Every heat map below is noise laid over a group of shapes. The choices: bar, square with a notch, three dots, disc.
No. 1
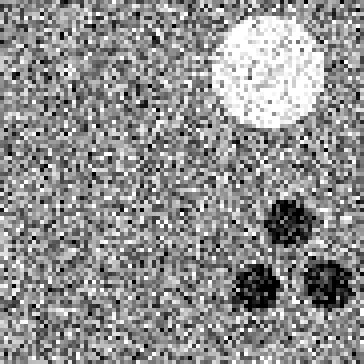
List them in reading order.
top right: light disc; bottom right: dark three dots
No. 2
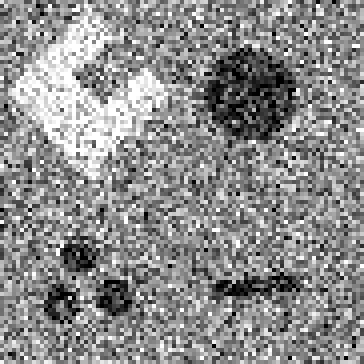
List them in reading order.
top left: light square with a notch; top right: dark disc; bottom left: dark three dots; bottom right: dark bar
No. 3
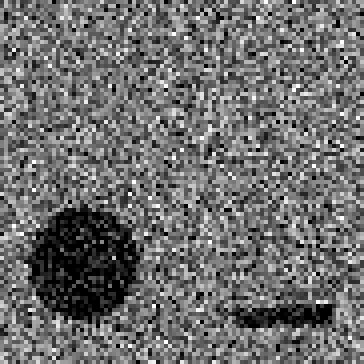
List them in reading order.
bottom left: dark disc; bottom right: dark bar
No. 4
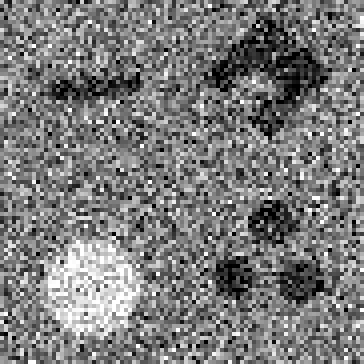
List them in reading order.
top left: dark bar; top right: dark square with a notch; bottom left: light disc; bottom right: dark three dots
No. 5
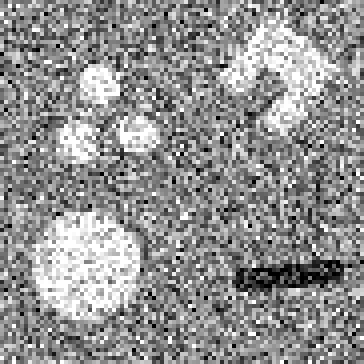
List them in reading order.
top left: light three dots; top right: light square with a notch; bottom left: light disc; bottom right: dark bar
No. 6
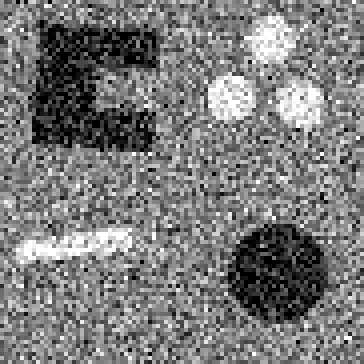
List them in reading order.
top left: dark square with a notch; top right: light three dots; bottom left: light bar; bottom right: dark disc
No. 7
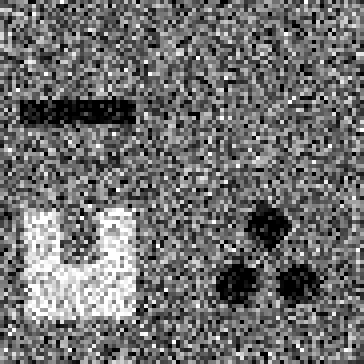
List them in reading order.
top left: dark bar; bottom left: light square with a notch; bottom right: dark three dots
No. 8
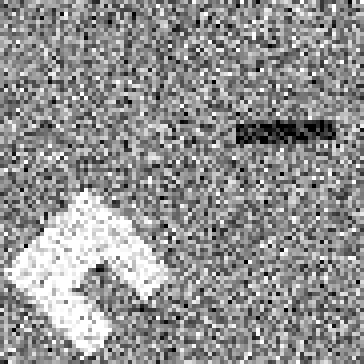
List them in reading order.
top right: dark bar; bottom left: light square with a notch
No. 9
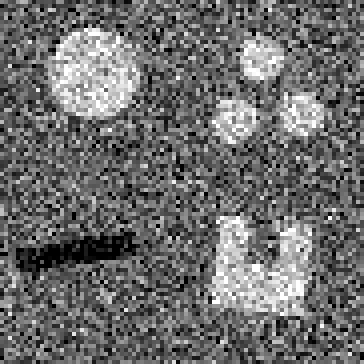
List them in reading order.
top left: light disc; top right: light three dots; bottom left: dark bar; bottom right: light square with a notch
